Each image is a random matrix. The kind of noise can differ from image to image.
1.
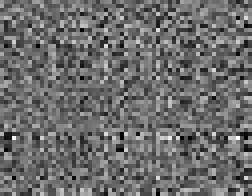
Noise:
low rank plus noise
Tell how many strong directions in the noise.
three or four
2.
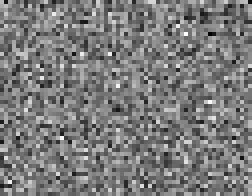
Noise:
low rank plus noise
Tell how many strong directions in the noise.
five to eight
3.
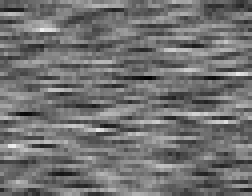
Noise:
streaked along the rows
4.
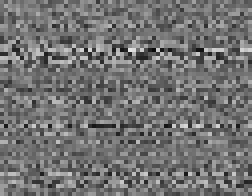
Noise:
rows of uneven size
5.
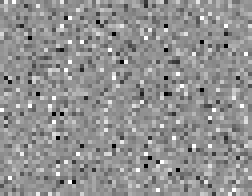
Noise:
heavy tails
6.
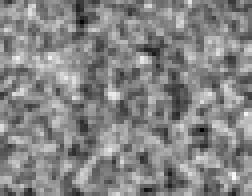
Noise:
blotchy
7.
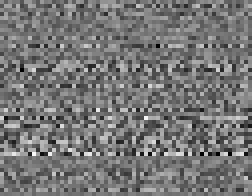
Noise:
rows of uneven size
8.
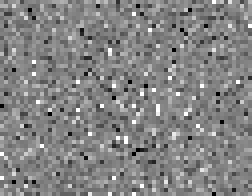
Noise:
heavy tails
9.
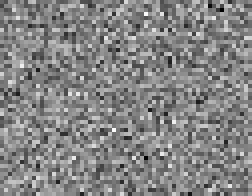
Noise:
independent entries
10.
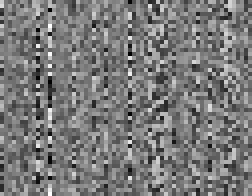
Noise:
columns of uneven size
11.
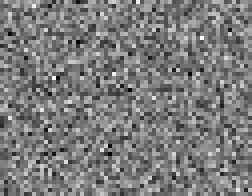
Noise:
independent entries
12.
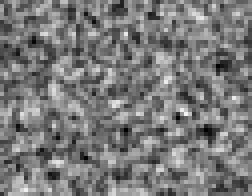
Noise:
blotchy
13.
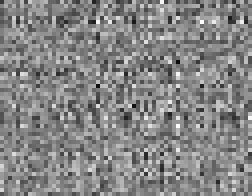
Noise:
low rank plus noise
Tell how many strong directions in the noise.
three or four
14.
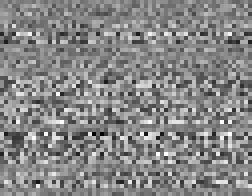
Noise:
rows of uneven size
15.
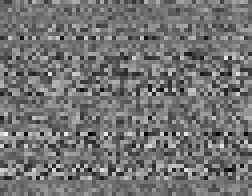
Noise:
rows of uneven size
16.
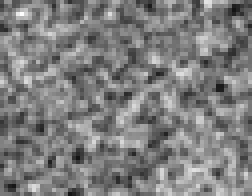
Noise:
blotchy
